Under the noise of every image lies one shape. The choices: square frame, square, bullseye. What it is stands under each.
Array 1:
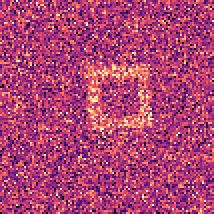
square frame
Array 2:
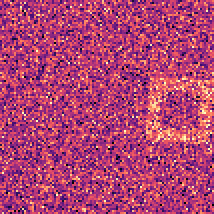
square frame
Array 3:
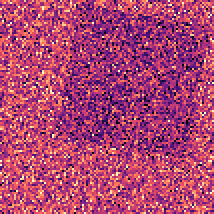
square
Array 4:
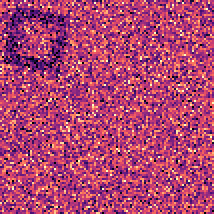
square frame
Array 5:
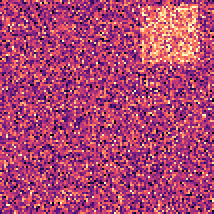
square
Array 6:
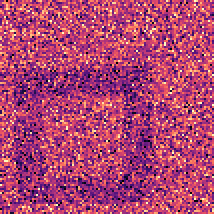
square frame
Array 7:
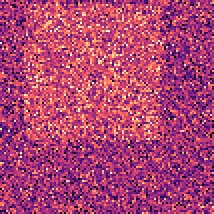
square
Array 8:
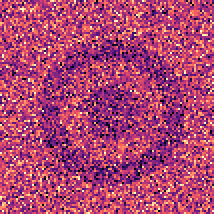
bullseye
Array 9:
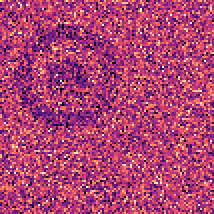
bullseye
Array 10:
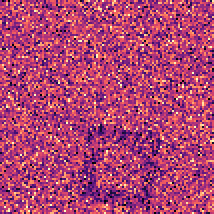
square frame
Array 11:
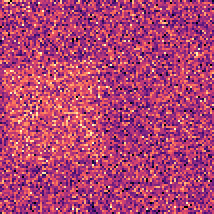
square
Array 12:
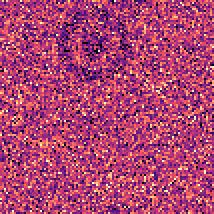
bullseye
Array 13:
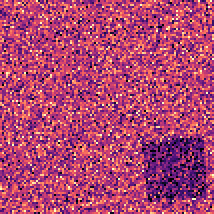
square
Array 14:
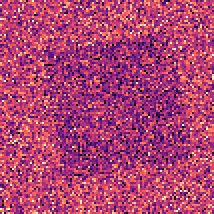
square
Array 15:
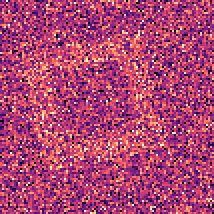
square frame
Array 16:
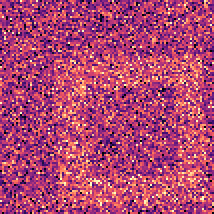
square frame
